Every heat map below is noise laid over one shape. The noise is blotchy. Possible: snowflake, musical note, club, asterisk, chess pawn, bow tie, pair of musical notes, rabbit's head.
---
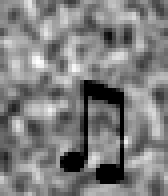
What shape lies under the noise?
pair of musical notes
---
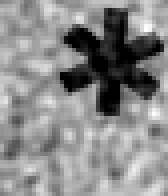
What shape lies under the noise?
asterisk
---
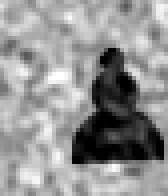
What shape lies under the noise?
chess pawn
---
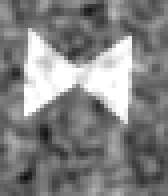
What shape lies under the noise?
bow tie
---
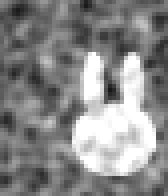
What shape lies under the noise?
rabbit's head
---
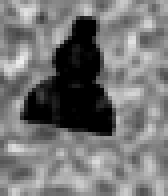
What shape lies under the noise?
chess pawn
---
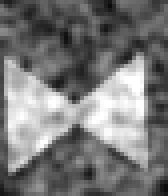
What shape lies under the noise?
bow tie
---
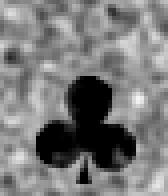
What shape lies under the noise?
club
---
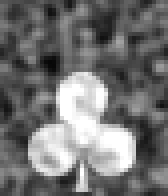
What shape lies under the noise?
club
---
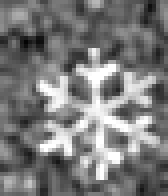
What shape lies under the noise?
snowflake
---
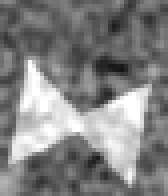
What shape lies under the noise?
bow tie
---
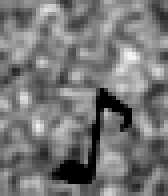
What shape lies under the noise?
musical note
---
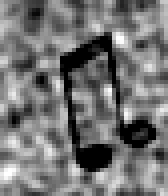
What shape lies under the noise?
pair of musical notes
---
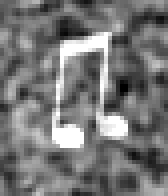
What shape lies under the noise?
pair of musical notes
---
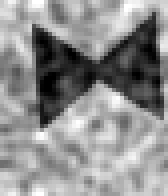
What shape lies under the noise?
bow tie
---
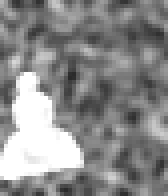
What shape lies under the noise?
chess pawn
